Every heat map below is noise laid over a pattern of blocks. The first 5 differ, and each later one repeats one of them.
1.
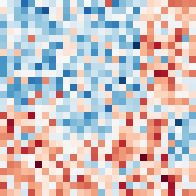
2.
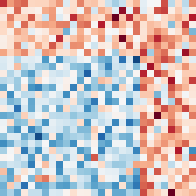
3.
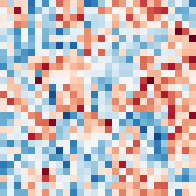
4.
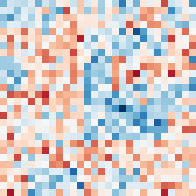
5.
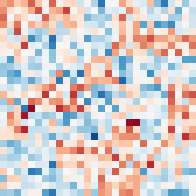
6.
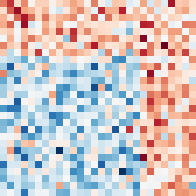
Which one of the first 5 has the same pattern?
2
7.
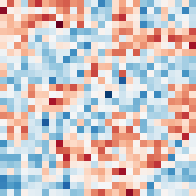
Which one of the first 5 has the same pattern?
5
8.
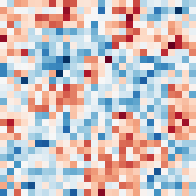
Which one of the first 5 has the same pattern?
5
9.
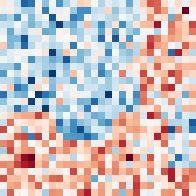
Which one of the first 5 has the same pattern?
1
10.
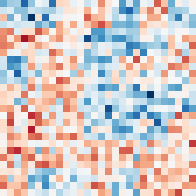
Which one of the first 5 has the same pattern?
4
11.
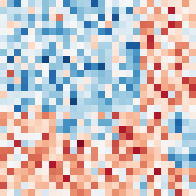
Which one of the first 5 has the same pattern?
1
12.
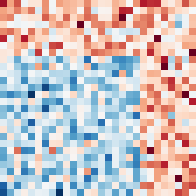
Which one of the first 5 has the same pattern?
2
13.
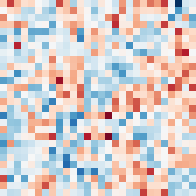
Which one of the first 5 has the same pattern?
3
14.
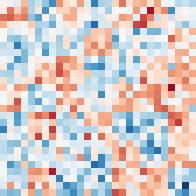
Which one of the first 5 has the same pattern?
3
